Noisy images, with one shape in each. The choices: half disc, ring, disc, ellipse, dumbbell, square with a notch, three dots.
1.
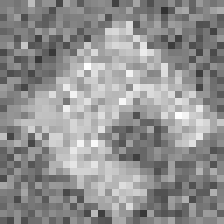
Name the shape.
square with a notch
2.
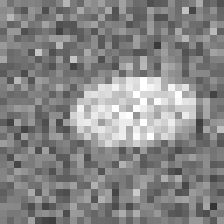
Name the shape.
ellipse
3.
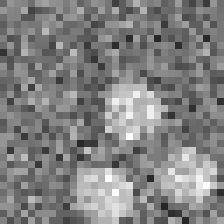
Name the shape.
three dots
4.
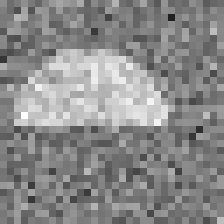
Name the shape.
half disc
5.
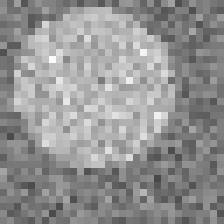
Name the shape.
disc
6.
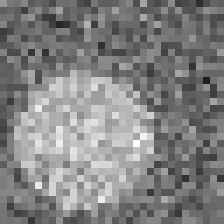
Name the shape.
disc
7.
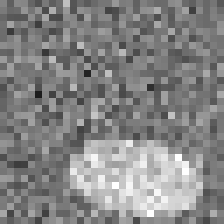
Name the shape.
ellipse
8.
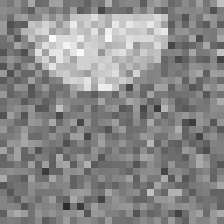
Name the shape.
half disc
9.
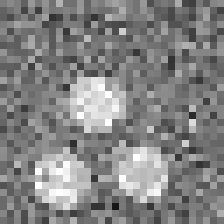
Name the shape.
three dots
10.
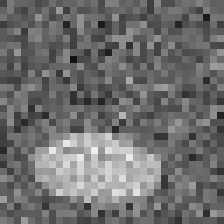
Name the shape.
ellipse
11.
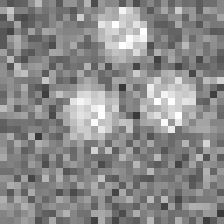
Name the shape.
three dots
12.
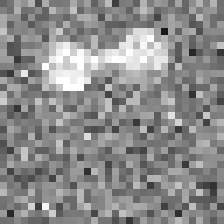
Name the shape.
dumbbell
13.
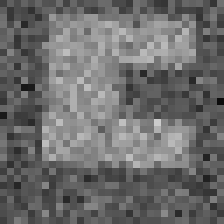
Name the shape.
square with a notch
